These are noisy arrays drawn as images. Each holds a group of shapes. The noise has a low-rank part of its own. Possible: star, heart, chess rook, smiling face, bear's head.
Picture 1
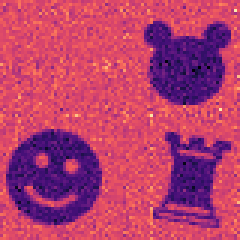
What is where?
top right: bear's head; bottom left: smiling face; bottom right: chess rook
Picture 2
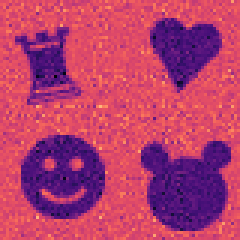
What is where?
top left: chess rook; top right: heart; bottom left: smiling face; bottom right: bear's head
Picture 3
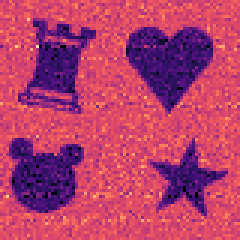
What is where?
top left: chess rook; top right: heart; bottom left: bear's head; bottom right: star
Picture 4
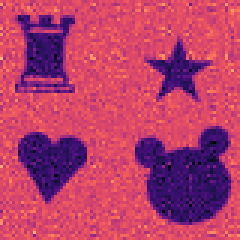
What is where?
top left: chess rook; top right: star; bottom left: heart; bottom right: bear's head
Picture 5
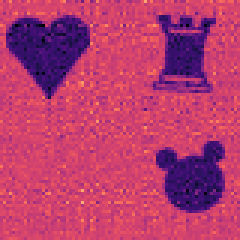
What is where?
top left: heart; top right: chess rook; bottom right: bear's head
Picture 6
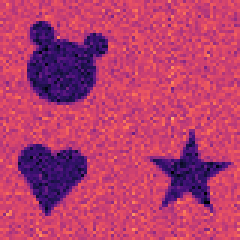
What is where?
top left: bear's head; bottom left: heart; bottom right: star
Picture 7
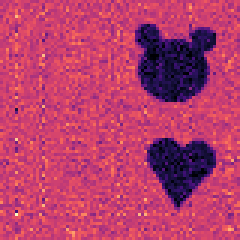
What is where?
top right: bear's head; bottom right: heart
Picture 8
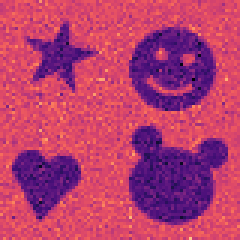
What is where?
top left: star; top right: smiling face; bottom left: heart; bottom right: bear's head
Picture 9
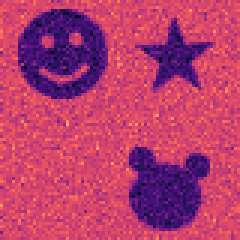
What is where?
top left: smiling face; top right: star; bottom right: bear's head
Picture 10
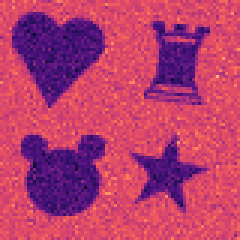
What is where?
top left: heart; top right: chess rook; bottom left: bear's head; bottom right: star
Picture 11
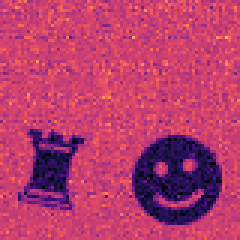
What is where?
bottom left: chess rook; bottom right: smiling face
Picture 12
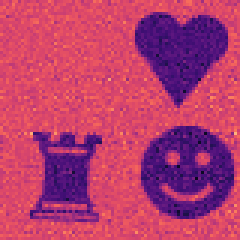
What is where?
top right: heart; bottom left: chess rook; bottom right: smiling face
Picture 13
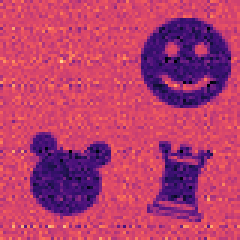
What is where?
top right: smiling face; bottom left: bear's head; bottom right: chess rook
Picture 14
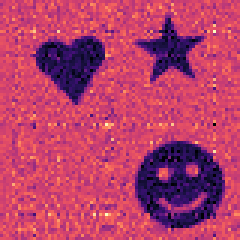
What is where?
top left: heart; top right: star; bottom right: smiling face
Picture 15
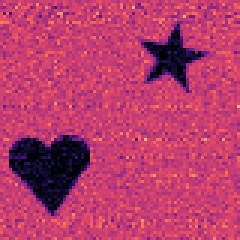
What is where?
top right: star; bottom left: heart
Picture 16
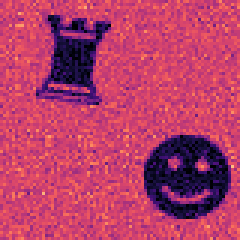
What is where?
top left: chess rook; bottom right: smiling face
